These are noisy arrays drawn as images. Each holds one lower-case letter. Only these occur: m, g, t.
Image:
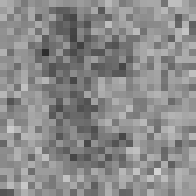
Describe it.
dark t
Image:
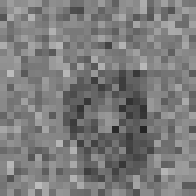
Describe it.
dark g
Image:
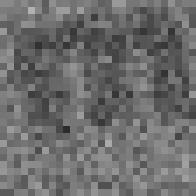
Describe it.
dark m
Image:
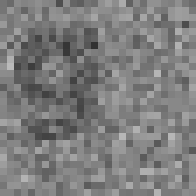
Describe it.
dark g
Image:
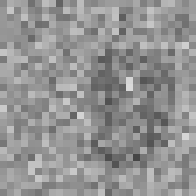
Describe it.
dark g
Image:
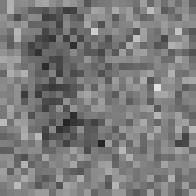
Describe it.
dark t
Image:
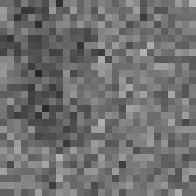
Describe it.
dark t
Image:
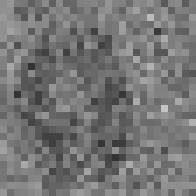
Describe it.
dark g
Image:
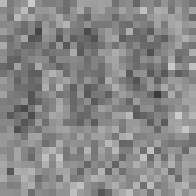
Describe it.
dark m
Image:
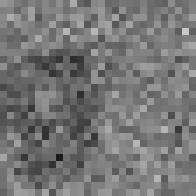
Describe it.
dark g
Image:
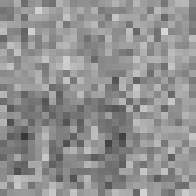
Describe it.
dark m
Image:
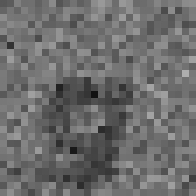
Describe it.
dark g
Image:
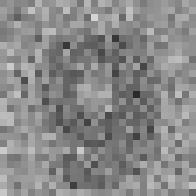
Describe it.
dark g
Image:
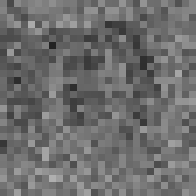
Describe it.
dark m
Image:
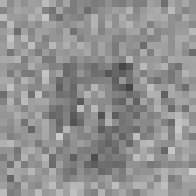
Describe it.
dark g
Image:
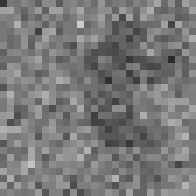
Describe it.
dark t
